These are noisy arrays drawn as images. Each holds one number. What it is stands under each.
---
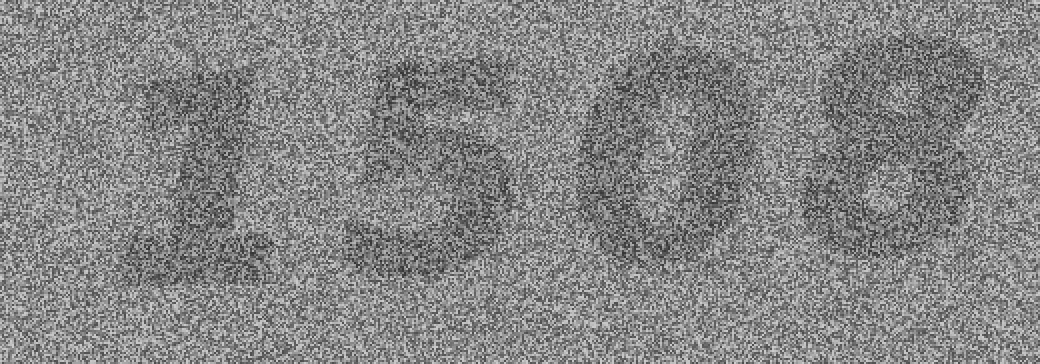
1508
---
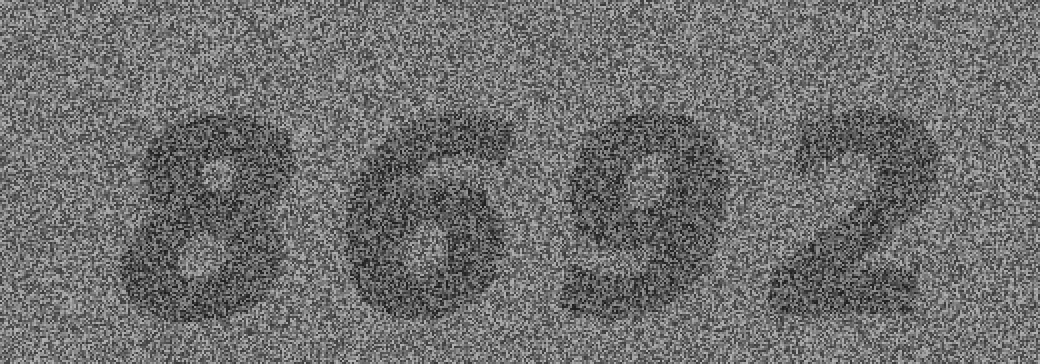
8692
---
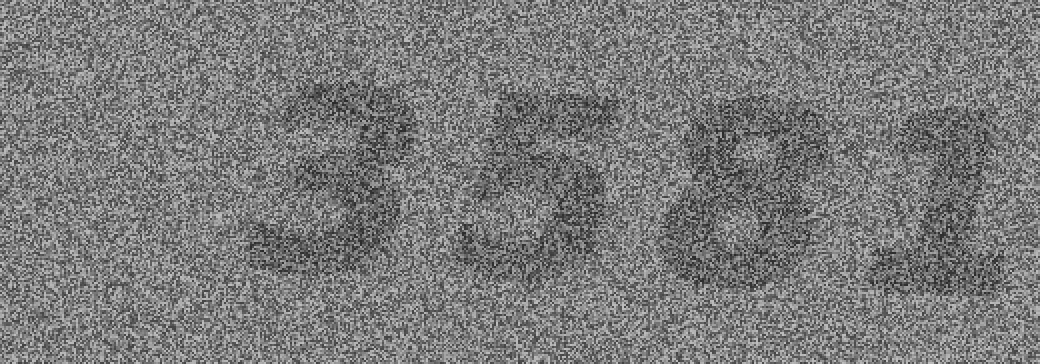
3581
